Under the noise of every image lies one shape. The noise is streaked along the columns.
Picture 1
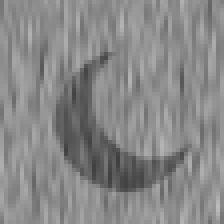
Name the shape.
crescent
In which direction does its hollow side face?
up and right
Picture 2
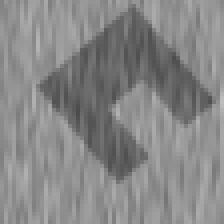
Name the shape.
square with a notch
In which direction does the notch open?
down and right
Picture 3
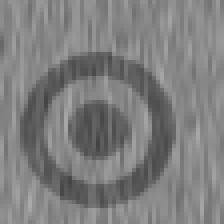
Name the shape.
bullseye
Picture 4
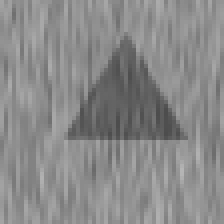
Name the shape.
triangle
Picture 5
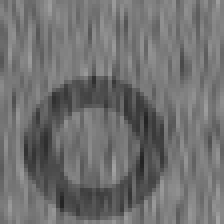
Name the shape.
ring
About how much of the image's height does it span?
two thirds
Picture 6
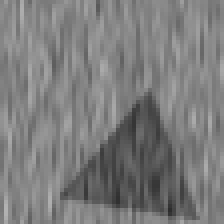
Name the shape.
triangle
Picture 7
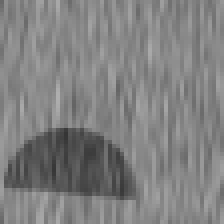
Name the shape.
half disc
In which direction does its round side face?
up
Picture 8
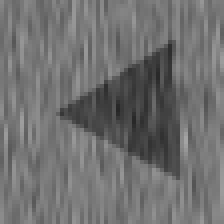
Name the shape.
triangle
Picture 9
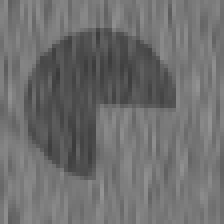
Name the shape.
disc with a wedge cut out
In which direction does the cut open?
down and right
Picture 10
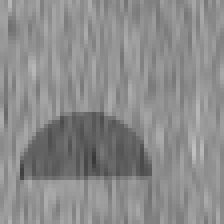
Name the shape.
half disc
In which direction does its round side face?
up
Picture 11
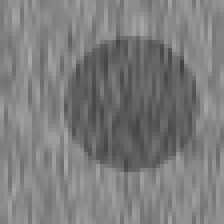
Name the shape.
disc
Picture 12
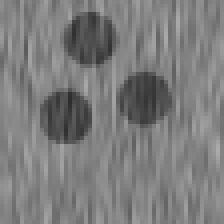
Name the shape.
three dots
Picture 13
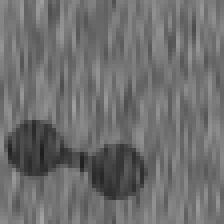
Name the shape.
dumbbell
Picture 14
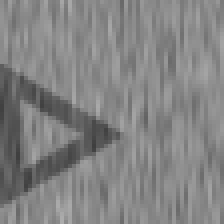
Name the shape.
triangle frame
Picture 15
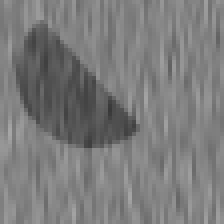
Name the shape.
half disc
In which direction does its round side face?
down and left
